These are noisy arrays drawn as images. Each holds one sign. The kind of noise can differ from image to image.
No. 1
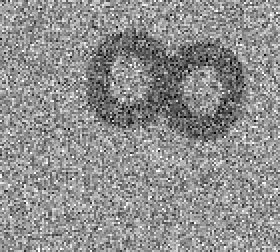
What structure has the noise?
independent entries
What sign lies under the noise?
infinity sign
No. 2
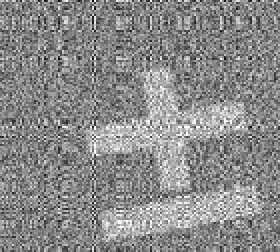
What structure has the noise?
low rank plus noise
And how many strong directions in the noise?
one
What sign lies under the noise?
plus-minus sign
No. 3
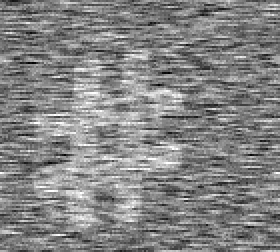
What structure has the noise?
streaked along the rows
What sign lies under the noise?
hash sign
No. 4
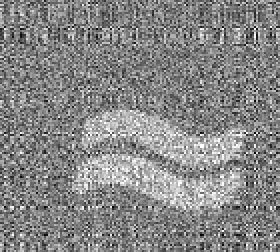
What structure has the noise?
low rank plus noise
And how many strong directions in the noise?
one
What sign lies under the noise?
approximately sign
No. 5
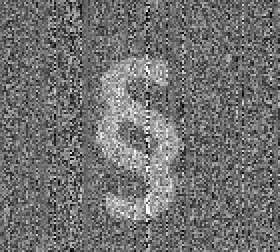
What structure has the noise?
columns of uneven size
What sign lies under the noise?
section sign
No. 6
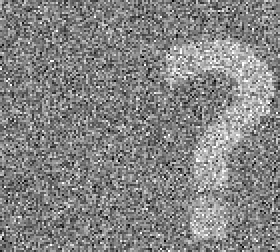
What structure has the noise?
independent entries
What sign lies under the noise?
question mark
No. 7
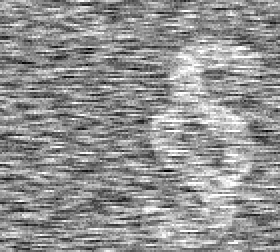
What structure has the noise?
streaked along the rows
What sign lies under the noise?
section sign
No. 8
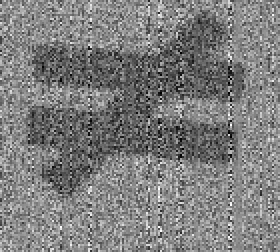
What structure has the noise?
columns of uneven size
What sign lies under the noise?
not-equal sign
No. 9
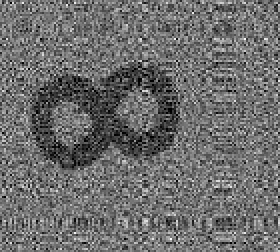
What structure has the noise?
low rank plus noise
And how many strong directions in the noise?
one
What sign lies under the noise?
infinity sign
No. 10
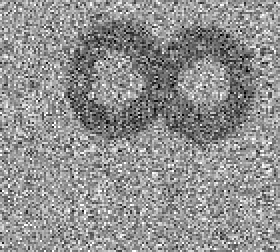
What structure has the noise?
low rank plus noise
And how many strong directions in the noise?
five to eight
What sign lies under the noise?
infinity sign
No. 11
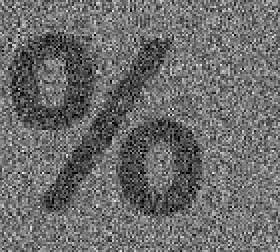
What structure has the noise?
low rank plus noise
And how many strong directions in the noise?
three or four
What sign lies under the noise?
percent sign
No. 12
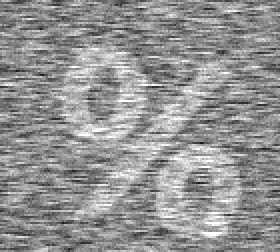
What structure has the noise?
streaked along the rows
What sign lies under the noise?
percent sign
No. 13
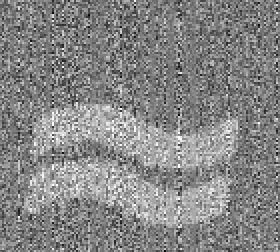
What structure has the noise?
columns of uneven size
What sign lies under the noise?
approximately sign
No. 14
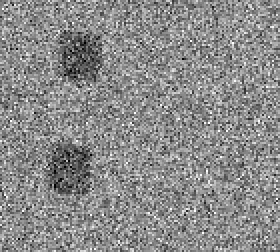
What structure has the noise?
independent entries
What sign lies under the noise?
colon
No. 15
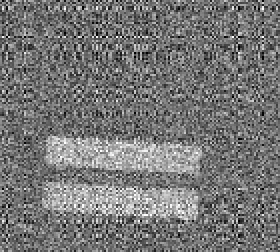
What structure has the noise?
low rank plus noise
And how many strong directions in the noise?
one
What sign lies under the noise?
equals sign
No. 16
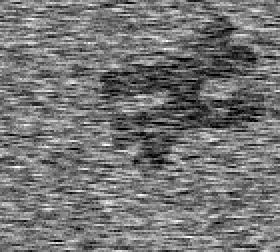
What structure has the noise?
streaked along the rows
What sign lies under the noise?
not-equal sign
